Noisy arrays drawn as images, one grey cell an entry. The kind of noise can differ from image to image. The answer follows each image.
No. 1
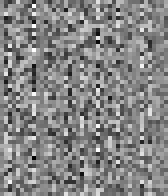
columns of uneven size
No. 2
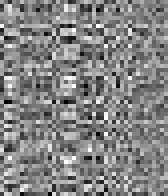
low rank plus noise
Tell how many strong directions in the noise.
one
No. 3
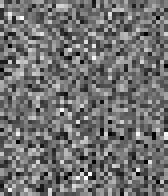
low rank plus noise
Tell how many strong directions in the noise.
five to eight
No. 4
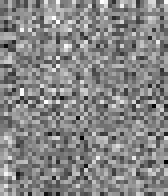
low rank plus noise
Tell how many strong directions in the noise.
three or four
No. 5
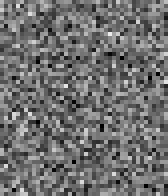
independent entries
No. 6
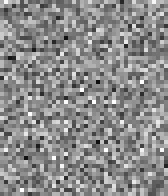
independent entries
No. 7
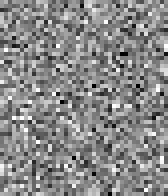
independent entries
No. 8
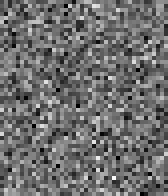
independent entries
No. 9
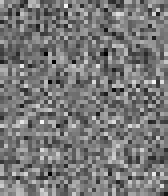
low rank plus noise
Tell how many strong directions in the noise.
three or four
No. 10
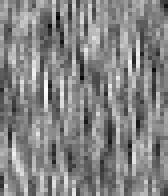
streaked along the columns
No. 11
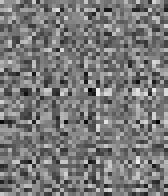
low rank plus noise
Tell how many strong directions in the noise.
two
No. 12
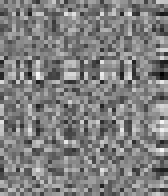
low rank plus noise
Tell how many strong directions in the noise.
one
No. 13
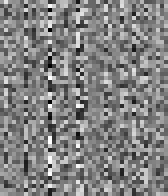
columns of uneven size
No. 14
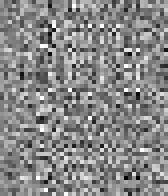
low rank plus noise
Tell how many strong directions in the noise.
two
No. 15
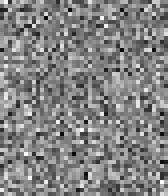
low rank plus noise
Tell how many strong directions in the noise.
five to eight
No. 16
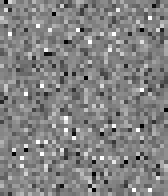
heavy tails
